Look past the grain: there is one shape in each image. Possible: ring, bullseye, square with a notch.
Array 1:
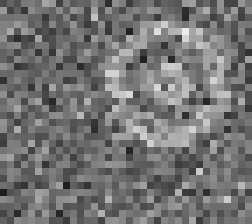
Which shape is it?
bullseye
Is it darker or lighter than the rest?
lighter
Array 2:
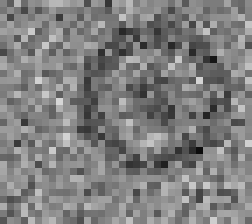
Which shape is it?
bullseye
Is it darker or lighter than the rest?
darker
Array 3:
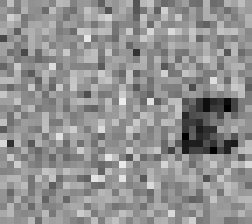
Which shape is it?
square with a notch
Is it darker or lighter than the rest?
darker
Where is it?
middle right
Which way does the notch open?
right
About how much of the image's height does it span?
a quarter
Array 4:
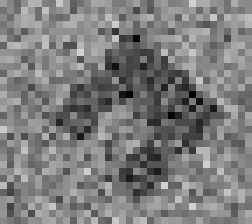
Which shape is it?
square with a notch
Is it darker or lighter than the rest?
darker
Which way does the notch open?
down and left
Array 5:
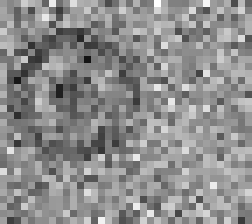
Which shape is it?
bullseye
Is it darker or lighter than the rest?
darker
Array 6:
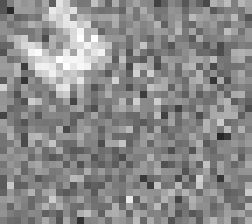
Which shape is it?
square with a notch
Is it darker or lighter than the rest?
lighter
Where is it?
top left
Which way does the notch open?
up and left
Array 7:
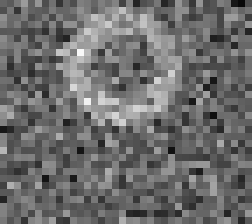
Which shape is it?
ring
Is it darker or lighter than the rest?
lighter
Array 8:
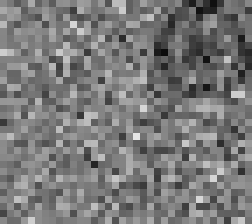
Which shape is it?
bullseye
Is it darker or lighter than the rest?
darker
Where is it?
top right
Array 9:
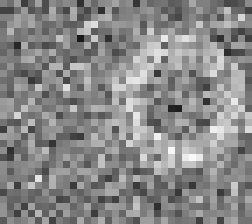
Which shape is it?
ring
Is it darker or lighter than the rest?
lighter
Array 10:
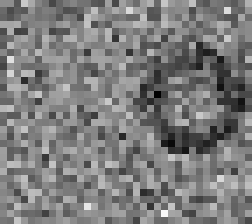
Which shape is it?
ring
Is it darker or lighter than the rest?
darker
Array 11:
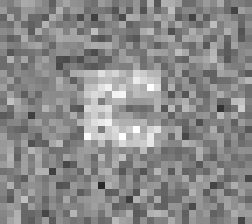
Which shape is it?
square with a notch
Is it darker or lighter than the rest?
lighter
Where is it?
centre
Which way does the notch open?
right
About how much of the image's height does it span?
a third
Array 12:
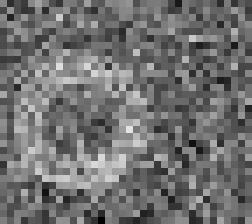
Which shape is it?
ring
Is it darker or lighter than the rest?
lighter
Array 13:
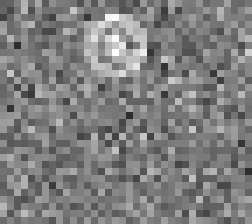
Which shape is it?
bullseye
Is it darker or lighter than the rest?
lighter
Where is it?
top middle
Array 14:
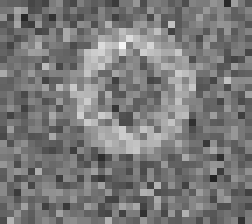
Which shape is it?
ring
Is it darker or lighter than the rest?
lighter
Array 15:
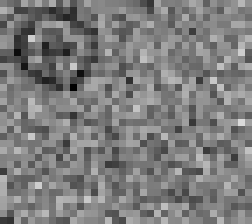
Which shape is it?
bullseye
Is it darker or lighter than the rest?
darker
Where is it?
top left
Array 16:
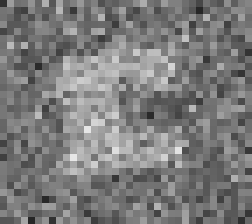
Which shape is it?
square with a notch
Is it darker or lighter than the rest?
lighter
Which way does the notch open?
right
